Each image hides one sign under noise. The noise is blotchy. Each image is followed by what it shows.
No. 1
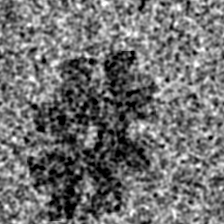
dark hash sign
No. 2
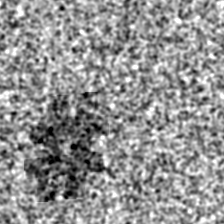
dark hash sign
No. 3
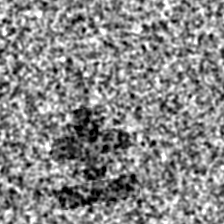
dark plus-minus sign
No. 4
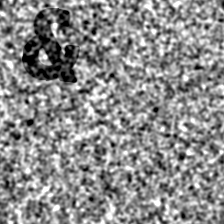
dark ampersand, top left
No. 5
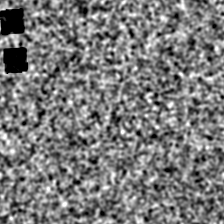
dark colon, top left
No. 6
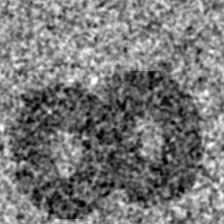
dark infinity sign
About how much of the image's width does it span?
nearly all
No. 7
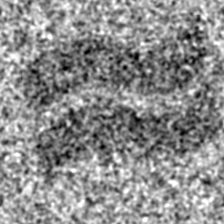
dark approximately sign
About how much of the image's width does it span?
nearly all
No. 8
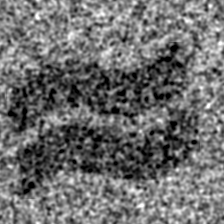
dark approximately sign
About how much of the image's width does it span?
nearly all
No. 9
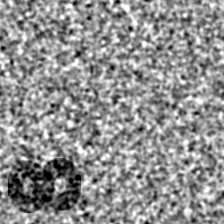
dark infinity sign, bottom left
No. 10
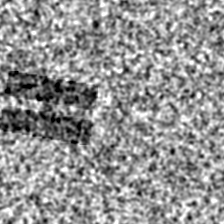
dark equals sign, middle left
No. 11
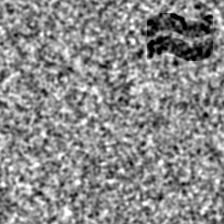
dark approximately sign, top right
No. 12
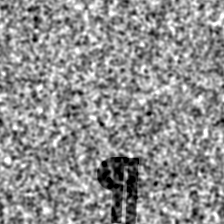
dark pilcrow, bottom middle
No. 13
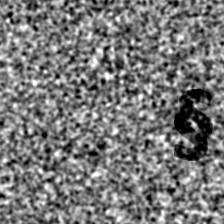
dark section sign, middle right
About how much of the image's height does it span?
a third
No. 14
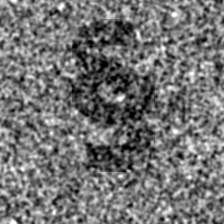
dark section sign
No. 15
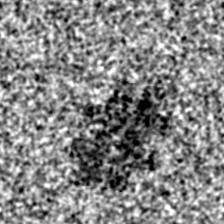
dark hash sign
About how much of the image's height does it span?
half
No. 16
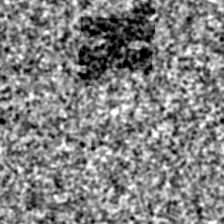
dark not-equal sign, top middle
